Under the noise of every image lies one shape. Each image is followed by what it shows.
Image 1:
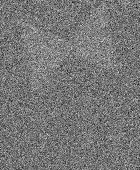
bow tie
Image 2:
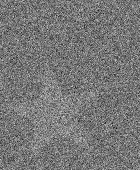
star
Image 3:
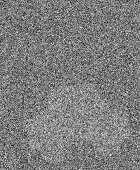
car
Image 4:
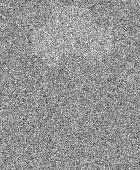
car
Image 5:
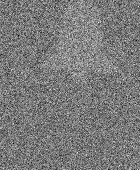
bell
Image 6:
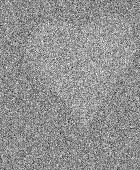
heart
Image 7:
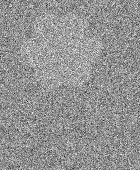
flower
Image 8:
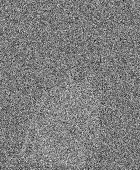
chess knight
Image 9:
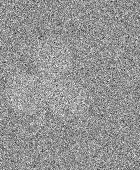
club
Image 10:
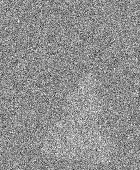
chess pawn
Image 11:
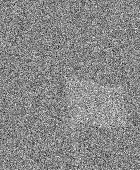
flag
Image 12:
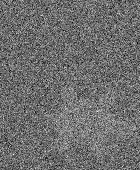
turtle
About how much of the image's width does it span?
two thirds
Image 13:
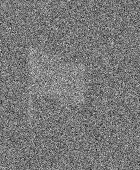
flag
